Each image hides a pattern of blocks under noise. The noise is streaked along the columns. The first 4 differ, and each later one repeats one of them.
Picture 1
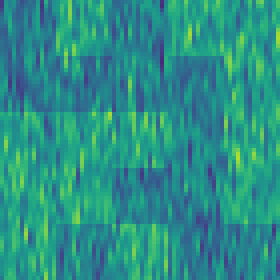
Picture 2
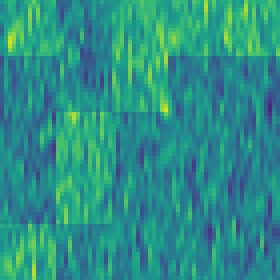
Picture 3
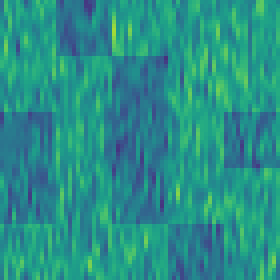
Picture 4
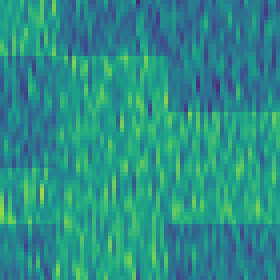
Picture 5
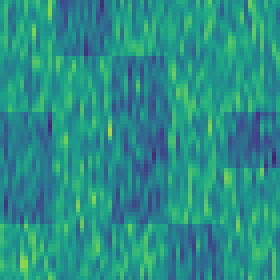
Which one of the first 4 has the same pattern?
3
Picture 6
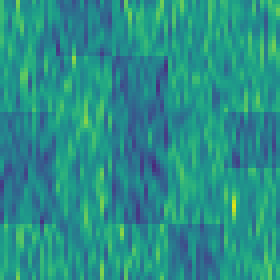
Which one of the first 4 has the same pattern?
3
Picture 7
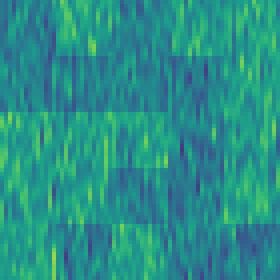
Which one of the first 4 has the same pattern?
1
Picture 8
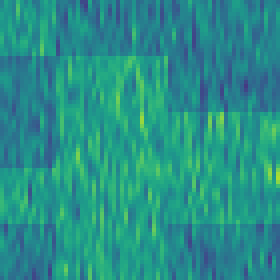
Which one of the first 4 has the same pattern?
4
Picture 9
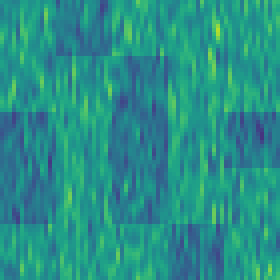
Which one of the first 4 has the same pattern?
3
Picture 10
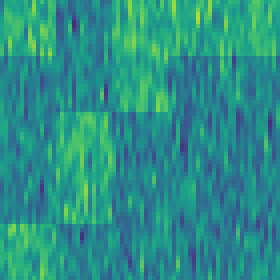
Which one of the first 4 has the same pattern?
2
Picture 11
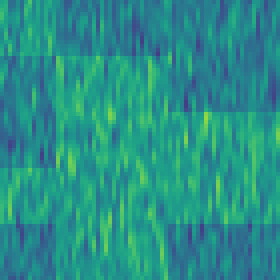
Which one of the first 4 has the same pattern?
4
